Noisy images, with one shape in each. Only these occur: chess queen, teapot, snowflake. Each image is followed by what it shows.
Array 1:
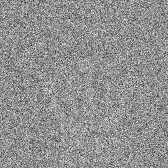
chess queen
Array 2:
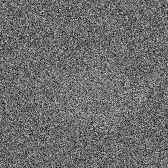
teapot
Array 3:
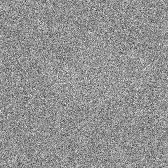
teapot
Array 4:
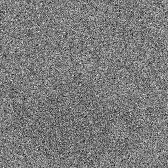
teapot
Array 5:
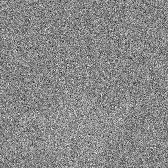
teapot
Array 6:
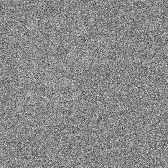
chess queen
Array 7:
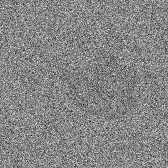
teapot
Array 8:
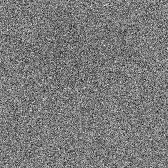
teapot
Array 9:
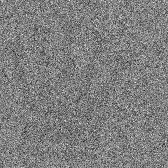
chess queen
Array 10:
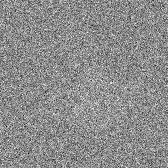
teapot
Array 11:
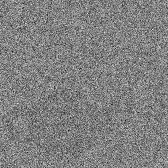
teapot
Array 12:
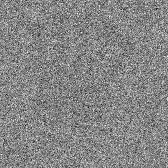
chess queen
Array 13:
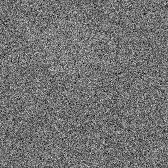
teapot
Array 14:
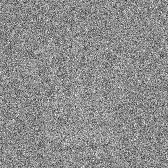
chess queen
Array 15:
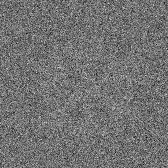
snowflake
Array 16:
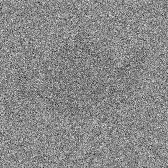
teapot
